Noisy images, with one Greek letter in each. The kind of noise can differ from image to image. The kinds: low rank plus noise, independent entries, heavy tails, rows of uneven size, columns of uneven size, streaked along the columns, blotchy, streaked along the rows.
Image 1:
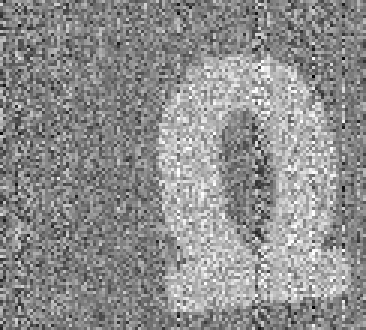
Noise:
columns of uneven size
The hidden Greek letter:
omega
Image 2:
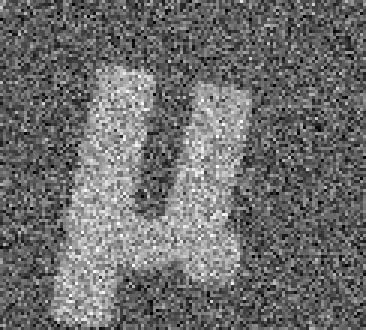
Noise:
independent entries
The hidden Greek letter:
mu
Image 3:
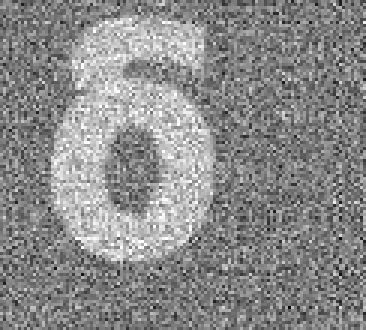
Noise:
low rank plus noise
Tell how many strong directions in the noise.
three or four
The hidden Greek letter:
delta
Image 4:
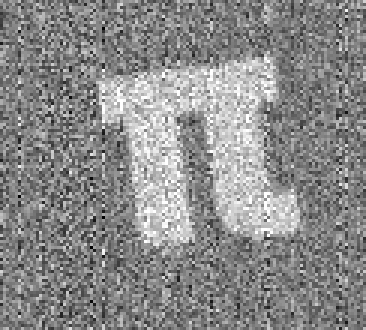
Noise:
columns of uneven size
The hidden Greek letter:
pi
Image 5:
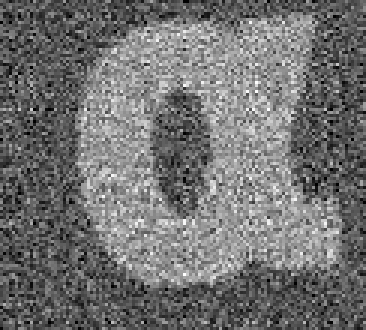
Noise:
low rank plus noise
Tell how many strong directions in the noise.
three or four
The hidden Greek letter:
alpha
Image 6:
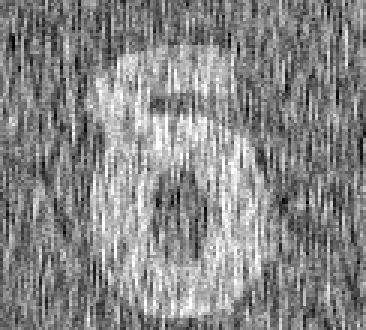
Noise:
streaked along the columns
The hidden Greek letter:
delta
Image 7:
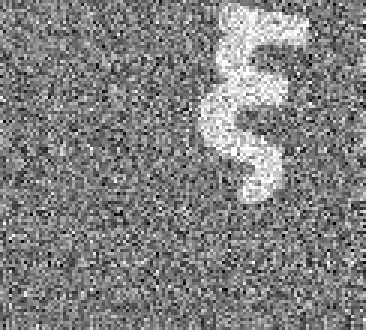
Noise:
low rank plus noise
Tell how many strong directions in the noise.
five to eight
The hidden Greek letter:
xi
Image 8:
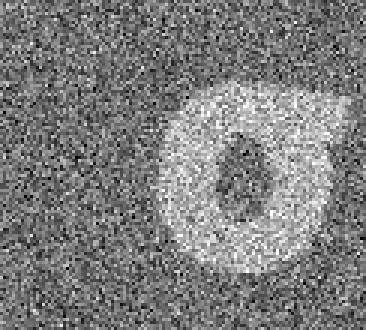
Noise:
independent entries
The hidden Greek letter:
sigma
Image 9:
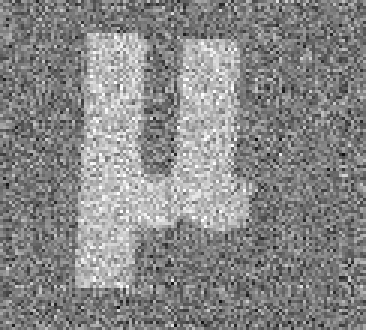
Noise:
low rank plus noise
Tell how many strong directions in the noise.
two
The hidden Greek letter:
mu
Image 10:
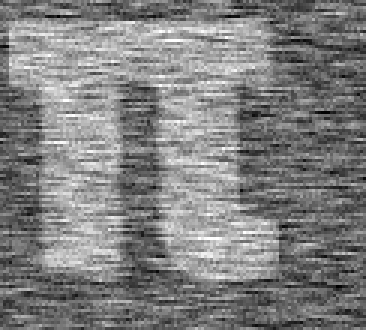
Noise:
streaked along the rows
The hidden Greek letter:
pi
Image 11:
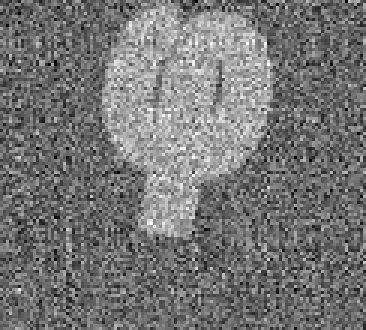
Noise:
low rank plus noise
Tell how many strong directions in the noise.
three or four
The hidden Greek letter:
phi
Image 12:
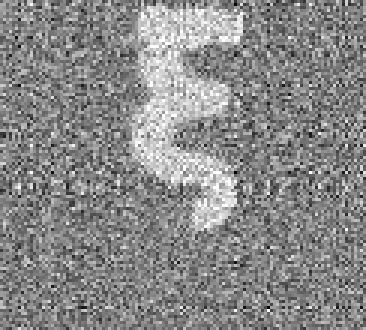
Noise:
low rank plus noise
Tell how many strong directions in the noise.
two
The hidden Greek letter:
xi
